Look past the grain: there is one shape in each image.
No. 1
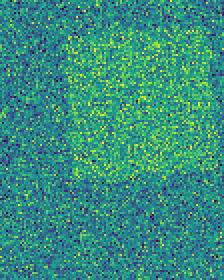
square
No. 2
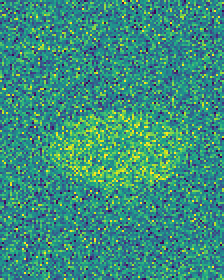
ellipse
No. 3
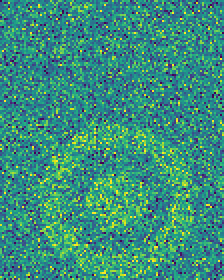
bullseye
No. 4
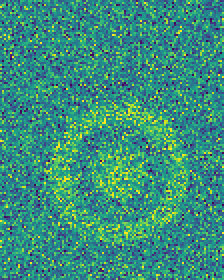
bullseye
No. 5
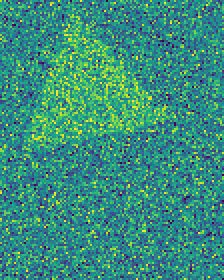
triangle
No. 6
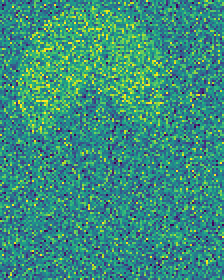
disc with a wedge cut out
